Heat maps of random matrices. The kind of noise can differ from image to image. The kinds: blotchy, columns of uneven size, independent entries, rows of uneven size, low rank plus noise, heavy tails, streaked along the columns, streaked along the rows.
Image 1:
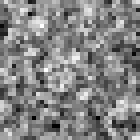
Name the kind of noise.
blotchy
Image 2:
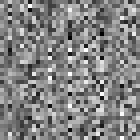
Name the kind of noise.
columns of uneven size
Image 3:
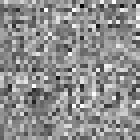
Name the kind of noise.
low rank plus noise
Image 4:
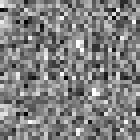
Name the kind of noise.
low rank plus noise
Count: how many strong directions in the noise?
three or four
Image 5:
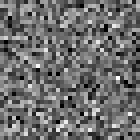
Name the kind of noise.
independent entries
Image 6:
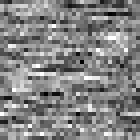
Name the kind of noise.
streaked along the rows
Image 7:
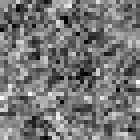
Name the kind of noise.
blotchy
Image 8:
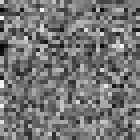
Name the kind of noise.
low rank plus noise
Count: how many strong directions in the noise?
one
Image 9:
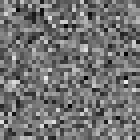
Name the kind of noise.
independent entries
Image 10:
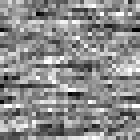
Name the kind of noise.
streaked along the rows
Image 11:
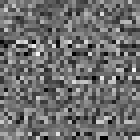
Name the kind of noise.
rows of uneven size
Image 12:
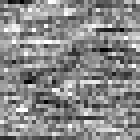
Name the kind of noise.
streaked along the rows
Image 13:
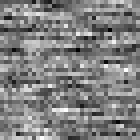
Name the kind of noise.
streaked along the rows
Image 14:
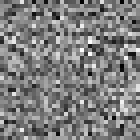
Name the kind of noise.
low rank plus noise
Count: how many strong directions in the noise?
two
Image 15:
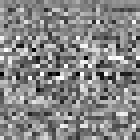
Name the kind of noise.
rows of uneven size
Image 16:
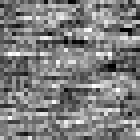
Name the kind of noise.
streaked along the rows
